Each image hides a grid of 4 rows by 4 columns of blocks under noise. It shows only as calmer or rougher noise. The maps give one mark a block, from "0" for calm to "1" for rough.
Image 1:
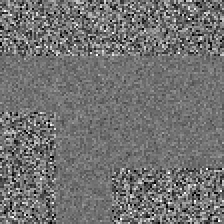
1111
0000
1000
1011
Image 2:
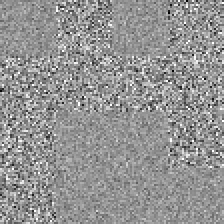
0101
1111
1001
1000
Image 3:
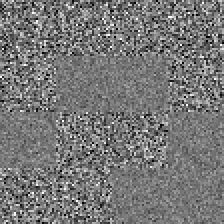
1111
1001
0110
1100
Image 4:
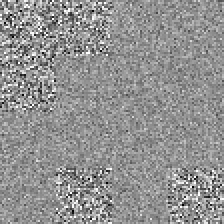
1100
1000
0000
0101
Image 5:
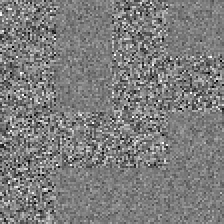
1010
1011
1110
1000
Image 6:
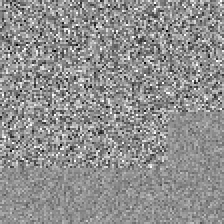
1111
1111
1110
0000
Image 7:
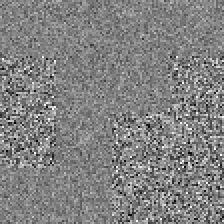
0000
1001
1011
0011
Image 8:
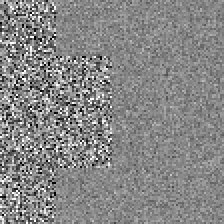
1000
1100
1100
1000
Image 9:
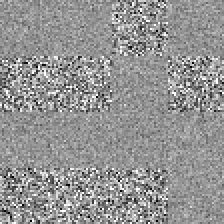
0010
1101
0000
1110
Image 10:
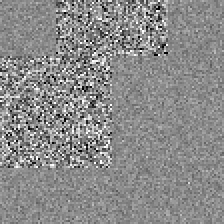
0110
1100
1100
0000
